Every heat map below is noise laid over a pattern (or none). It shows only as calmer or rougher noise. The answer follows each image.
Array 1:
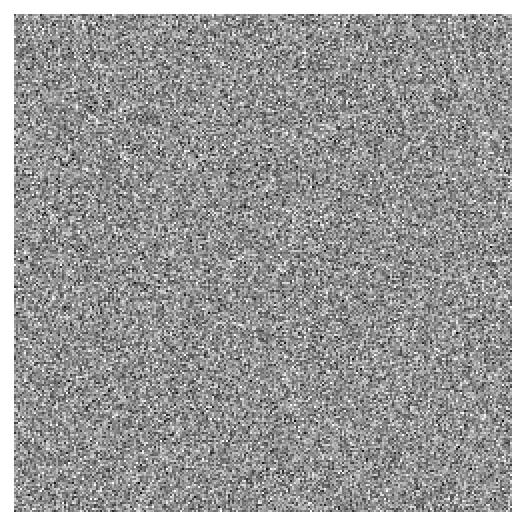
only noise
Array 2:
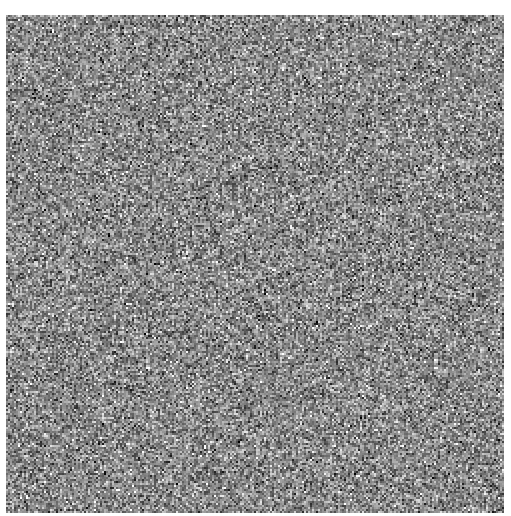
only noise
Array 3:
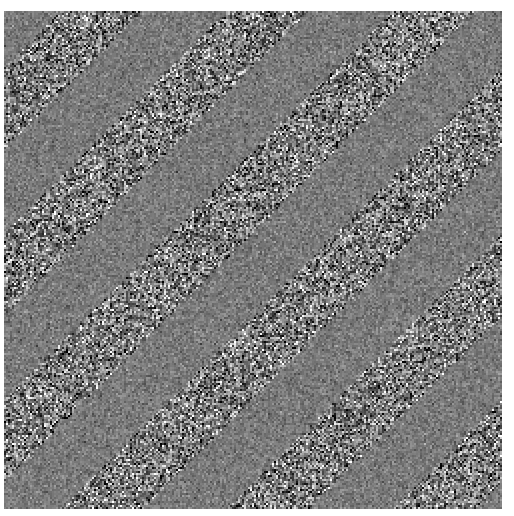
diagonal stripes
